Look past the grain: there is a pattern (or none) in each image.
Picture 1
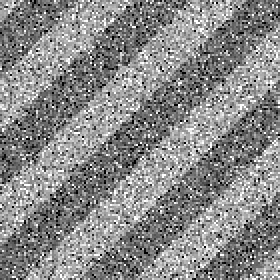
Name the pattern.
diagonal stripes
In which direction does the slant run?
bottom left to top right
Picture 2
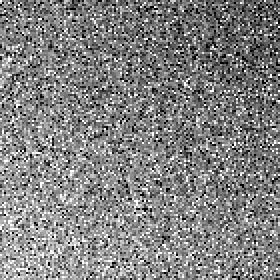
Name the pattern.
a smooth slope
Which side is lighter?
bottom left
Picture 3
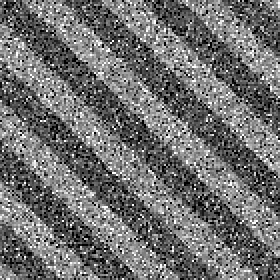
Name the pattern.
diagonal stripes
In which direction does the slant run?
top left to bottom right
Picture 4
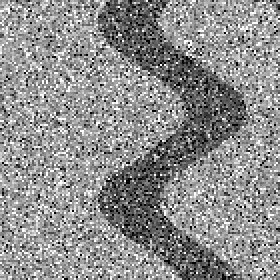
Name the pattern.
a wavy band
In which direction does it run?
top to bottom
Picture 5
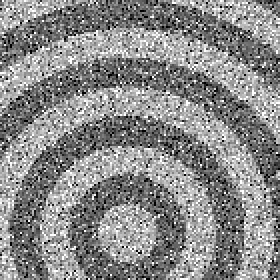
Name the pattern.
rings round one point
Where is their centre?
bottom middle
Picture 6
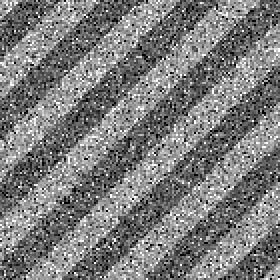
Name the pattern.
diagonal stripes
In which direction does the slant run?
bottom left to top right
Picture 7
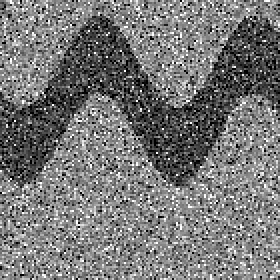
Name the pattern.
a wavy band
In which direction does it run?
left to right
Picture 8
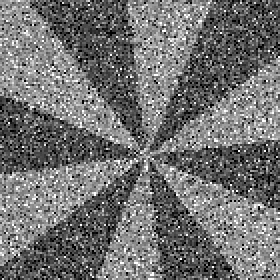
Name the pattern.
spokes from one point
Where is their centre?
centre
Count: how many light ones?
6
